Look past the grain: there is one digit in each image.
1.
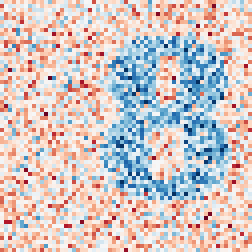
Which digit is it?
8
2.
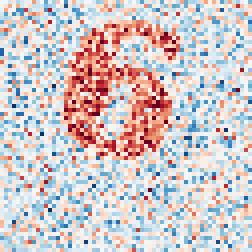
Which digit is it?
6
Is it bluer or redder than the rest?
redder
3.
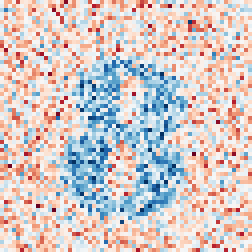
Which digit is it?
8
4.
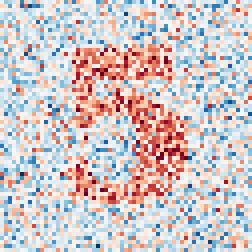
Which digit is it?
5
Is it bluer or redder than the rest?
redder
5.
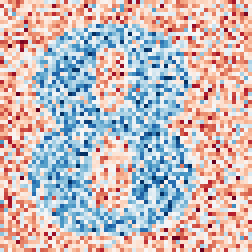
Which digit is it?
8
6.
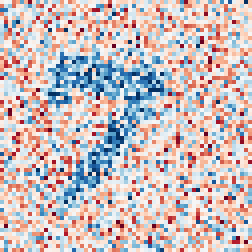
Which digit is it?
7
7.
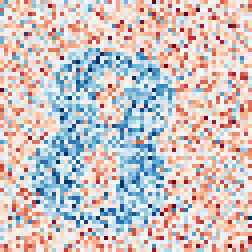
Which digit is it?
8
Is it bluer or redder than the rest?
bluer
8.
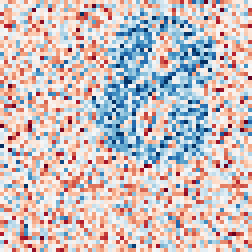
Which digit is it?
8
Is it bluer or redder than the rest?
bluer
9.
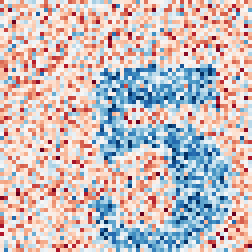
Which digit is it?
5
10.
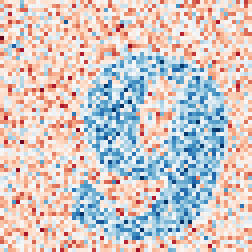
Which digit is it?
9
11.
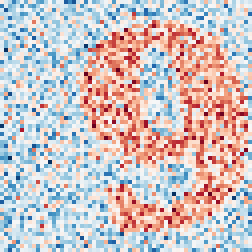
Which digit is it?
9
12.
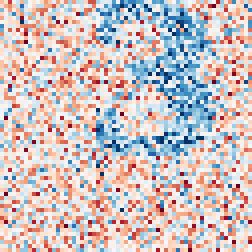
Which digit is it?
3
